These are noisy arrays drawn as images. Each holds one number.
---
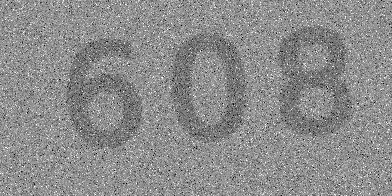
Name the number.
608
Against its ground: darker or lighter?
darker
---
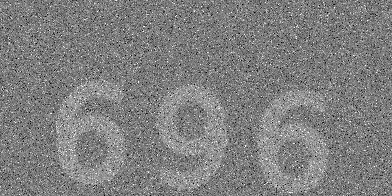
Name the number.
696
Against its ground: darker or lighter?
lighter
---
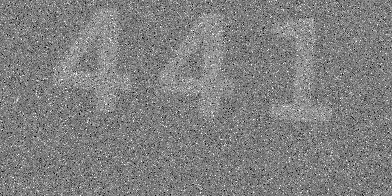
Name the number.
441
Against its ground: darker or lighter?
lighter
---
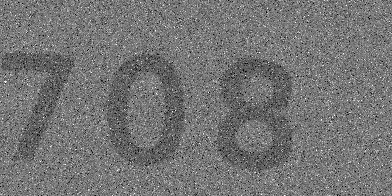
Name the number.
708
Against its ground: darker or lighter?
darker
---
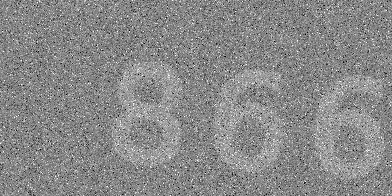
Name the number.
866
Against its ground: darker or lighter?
lighter
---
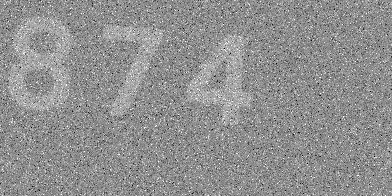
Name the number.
874
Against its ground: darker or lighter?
lighter
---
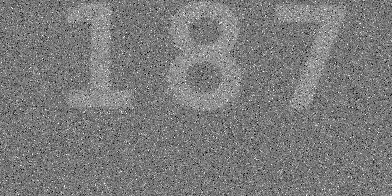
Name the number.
187
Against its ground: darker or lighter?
lighter
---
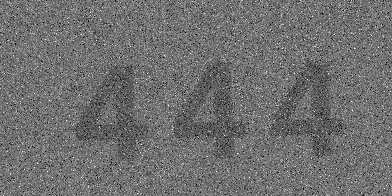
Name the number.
444
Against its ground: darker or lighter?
darker
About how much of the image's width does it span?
two thirds
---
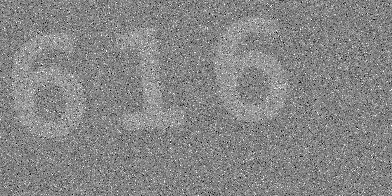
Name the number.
616
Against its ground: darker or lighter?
lighter
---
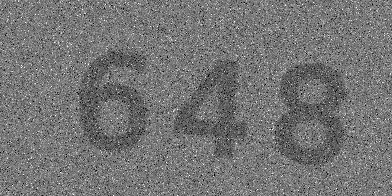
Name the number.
648
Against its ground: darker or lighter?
darker
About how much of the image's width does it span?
two thirds
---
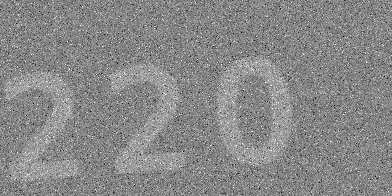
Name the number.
220
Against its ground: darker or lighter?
lighter
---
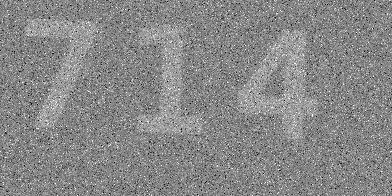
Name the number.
714
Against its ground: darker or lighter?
lighter
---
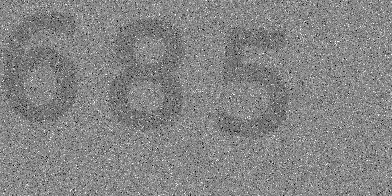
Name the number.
685
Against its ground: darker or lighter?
darker
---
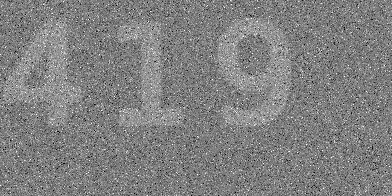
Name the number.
419
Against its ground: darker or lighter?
lighter
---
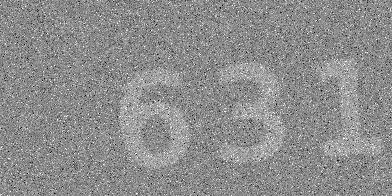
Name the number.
631
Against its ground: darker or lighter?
lighter
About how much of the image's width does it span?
two thirds
